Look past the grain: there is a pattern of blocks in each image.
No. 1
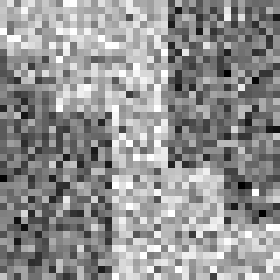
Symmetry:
the same after a half turn
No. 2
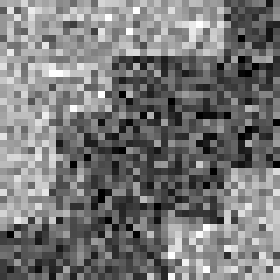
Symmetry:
mirrored about the diagonal from the top left
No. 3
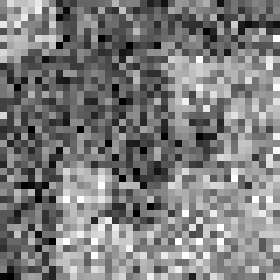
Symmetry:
mirrored about the diagonal from the top left
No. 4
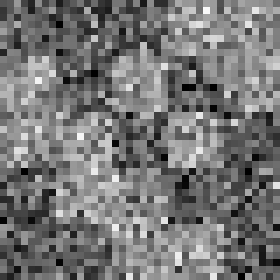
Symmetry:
mirrored about the diagonal from the bottom left
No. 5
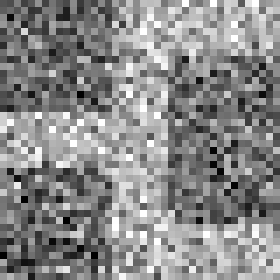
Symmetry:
top and bottom mirror each other
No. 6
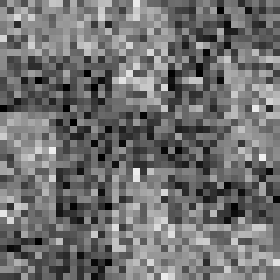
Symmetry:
the same after a half turn
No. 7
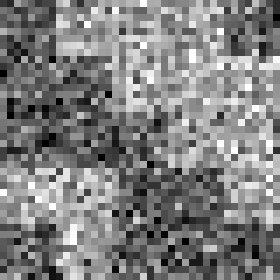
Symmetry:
mirrored about the diagonal from the bottom left
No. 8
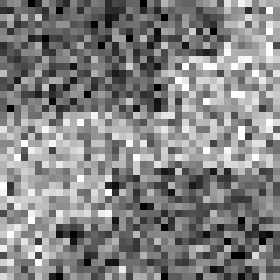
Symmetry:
the same after a half turn
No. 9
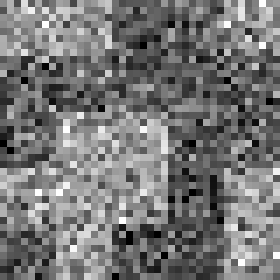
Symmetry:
mirrored about the diagonal from the bottom left
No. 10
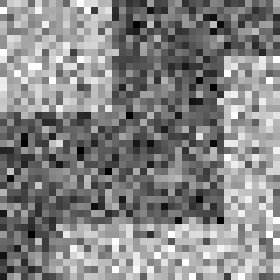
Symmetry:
mirrored about the diagonal from the top left
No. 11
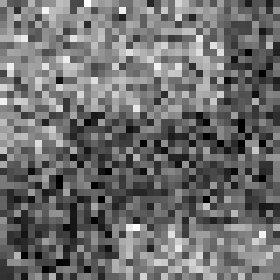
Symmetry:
no symmetry
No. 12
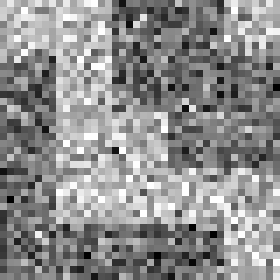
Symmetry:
mirrored about the diagonal from the bottom left
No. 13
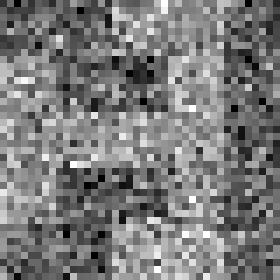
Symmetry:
top and bottom mirror each other
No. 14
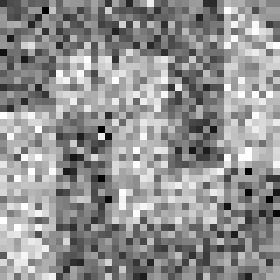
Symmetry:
the same after a half turn
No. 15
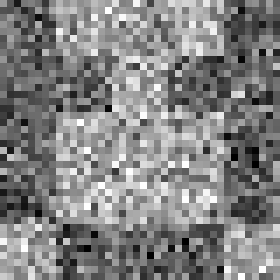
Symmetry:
left and right mirror each other
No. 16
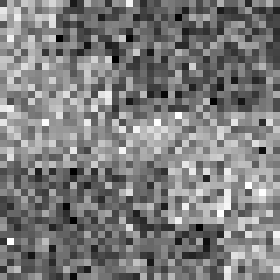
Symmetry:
the same after a half turn
